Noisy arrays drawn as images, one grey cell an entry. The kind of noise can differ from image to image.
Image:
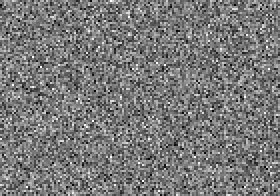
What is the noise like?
independent entries
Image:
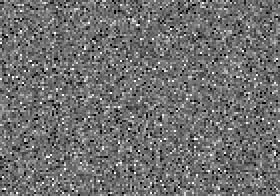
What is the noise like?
heavy tails
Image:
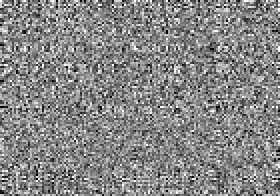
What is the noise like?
low rank plus noise
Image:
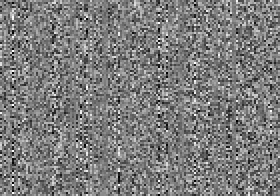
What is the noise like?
columns of uneven size
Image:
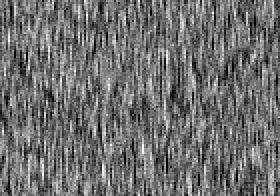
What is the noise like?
streaked along the columns
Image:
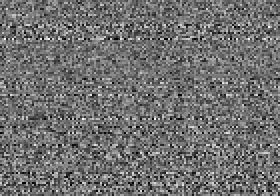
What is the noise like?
rows of uneven size
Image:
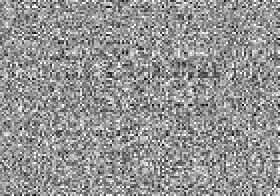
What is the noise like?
low rank plus noise
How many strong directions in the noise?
three or four
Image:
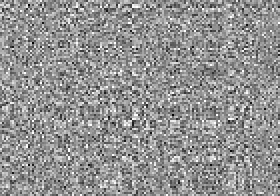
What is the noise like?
low rank plus noise
